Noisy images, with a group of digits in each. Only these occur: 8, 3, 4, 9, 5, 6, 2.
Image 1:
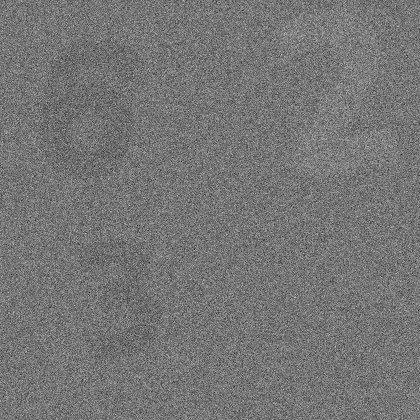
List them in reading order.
top left: dark 6; top right: light 2; bottom left: dark 3
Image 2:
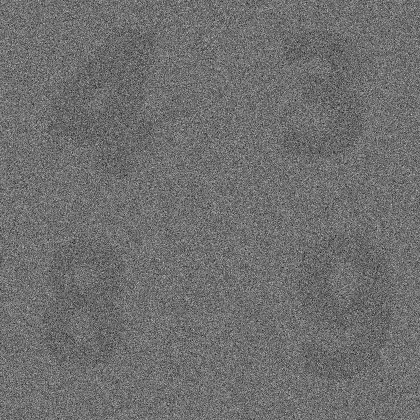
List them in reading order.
top left: dark 4; top right: dark 3; bottom left: dark 8; bottom right: dark 9
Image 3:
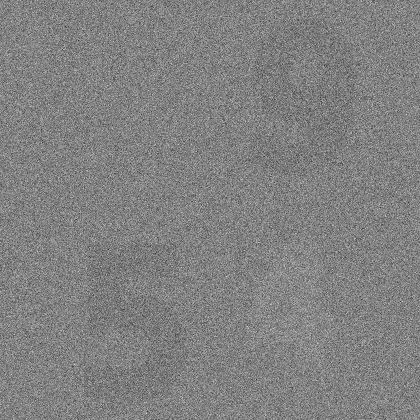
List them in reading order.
top right: dark 9; bottom left: dark 5; bottom right: light 4
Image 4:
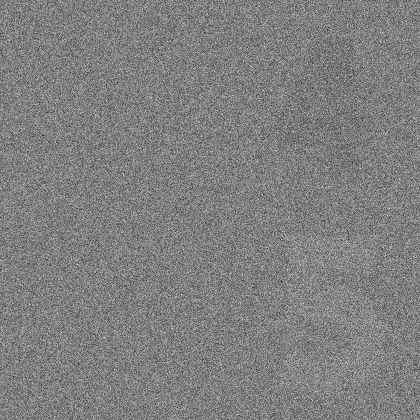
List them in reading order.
top right: dark 4; bottom right: light 5
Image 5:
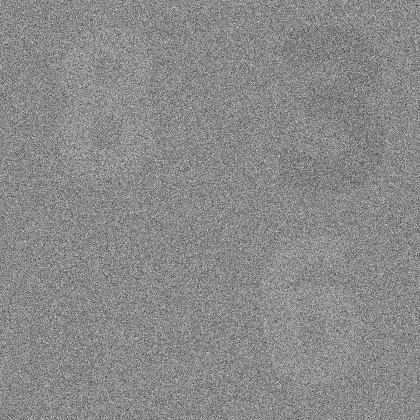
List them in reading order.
top left: light 8; top right: dark 3; bottom right: light 6
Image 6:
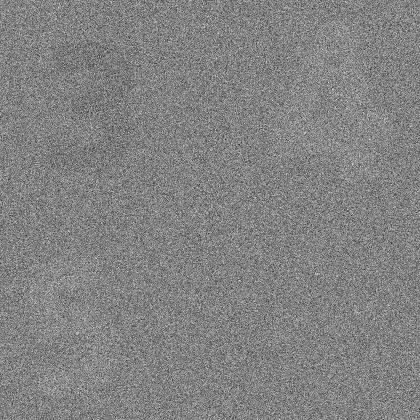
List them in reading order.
top left: dark 3; top right: light 4; bottom left: light 5
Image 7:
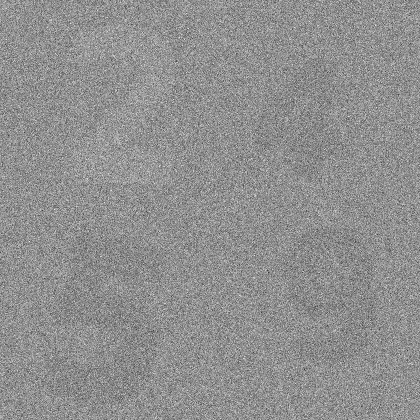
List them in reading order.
top left: light 2; top right: dark 4; bottom left: dark 5; bottom right: dark 9
